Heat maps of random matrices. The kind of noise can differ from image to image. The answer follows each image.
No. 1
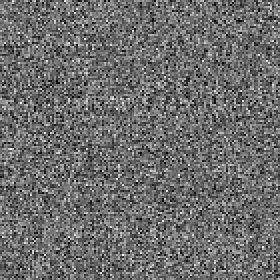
low rank plus noise
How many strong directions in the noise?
two
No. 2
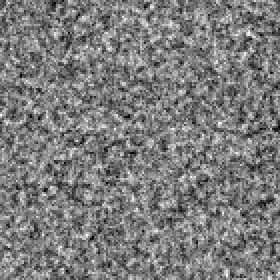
blotchy
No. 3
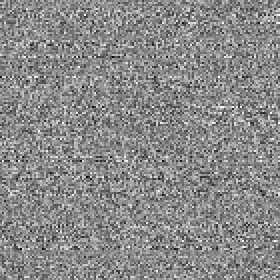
rows of uneven size
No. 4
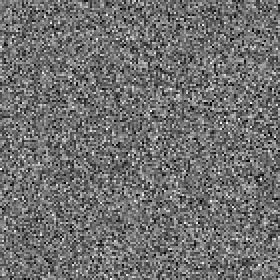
independent entries
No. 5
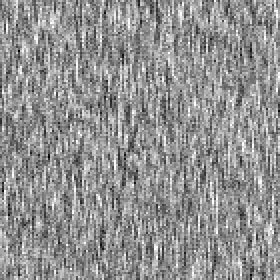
streaked along the columns
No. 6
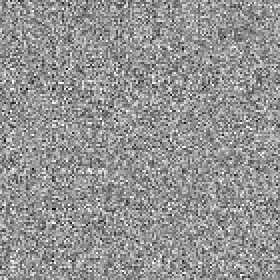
low rank plus noise
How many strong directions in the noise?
two
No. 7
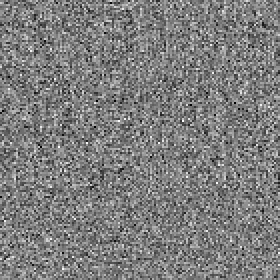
low rank plus noise
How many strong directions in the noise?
five to eight
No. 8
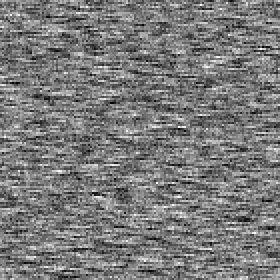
streaked along the rows
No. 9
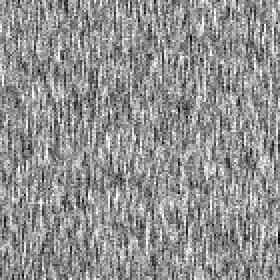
streaked along the columns
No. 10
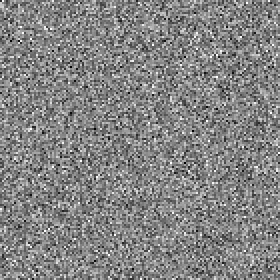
independent entries
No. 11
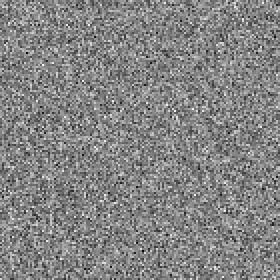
independent entries
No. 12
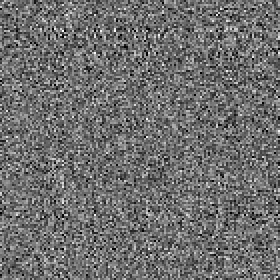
low rank plus noise
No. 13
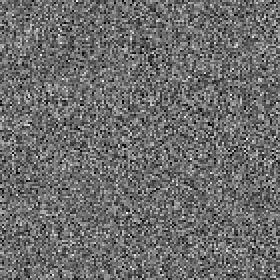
low rank plus noise
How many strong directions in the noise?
two
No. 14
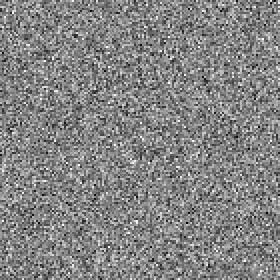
independent entries
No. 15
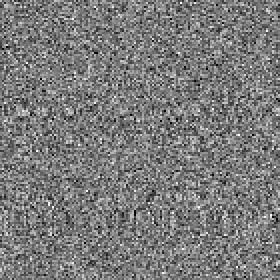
low rank plus noise
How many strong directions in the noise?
one
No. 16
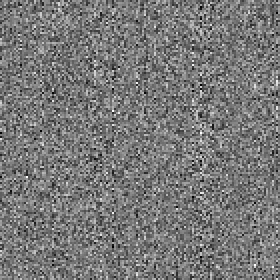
columns of uneven size
